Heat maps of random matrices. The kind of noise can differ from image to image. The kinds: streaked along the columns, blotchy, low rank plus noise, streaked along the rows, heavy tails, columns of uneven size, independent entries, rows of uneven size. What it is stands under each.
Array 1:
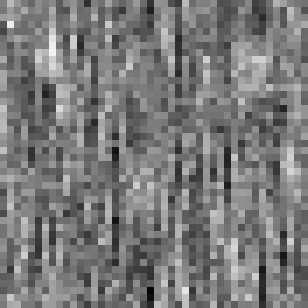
streaked along the columns
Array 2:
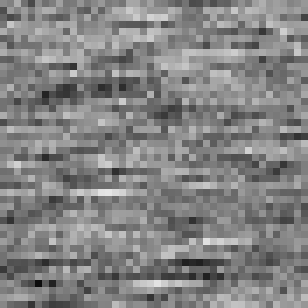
streaked along the rows
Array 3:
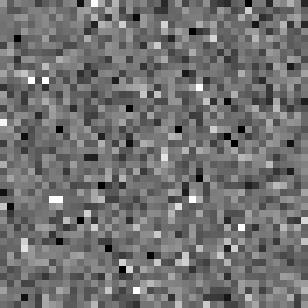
heavy tails
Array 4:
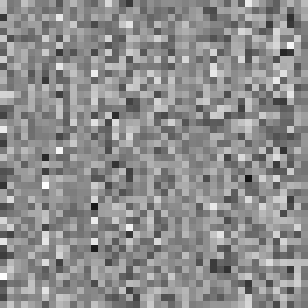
columns of uneven size
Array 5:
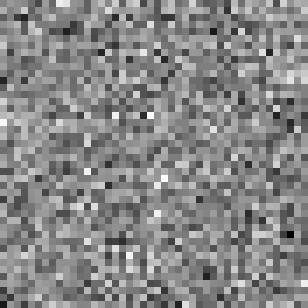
low rank plus noise
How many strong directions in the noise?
three or four
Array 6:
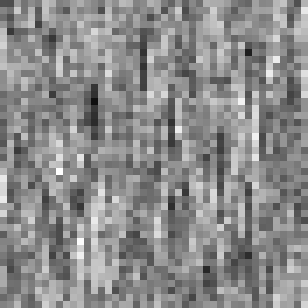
streaked along the columns
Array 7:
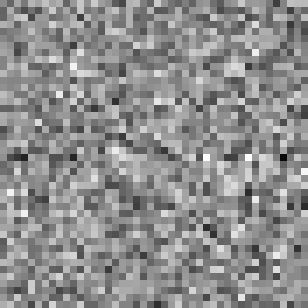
low rank plus noise
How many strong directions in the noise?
three or four
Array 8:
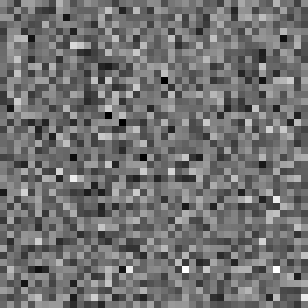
low rank plus noise
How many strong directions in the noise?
five to eight
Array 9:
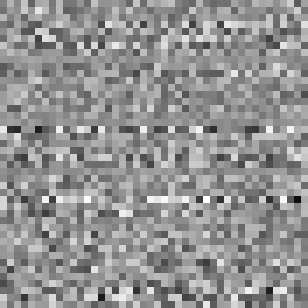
rows of uneven size
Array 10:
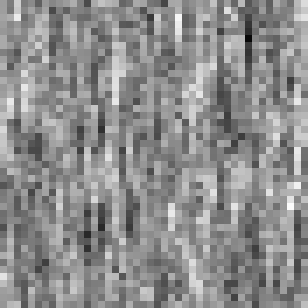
streaked along the columns
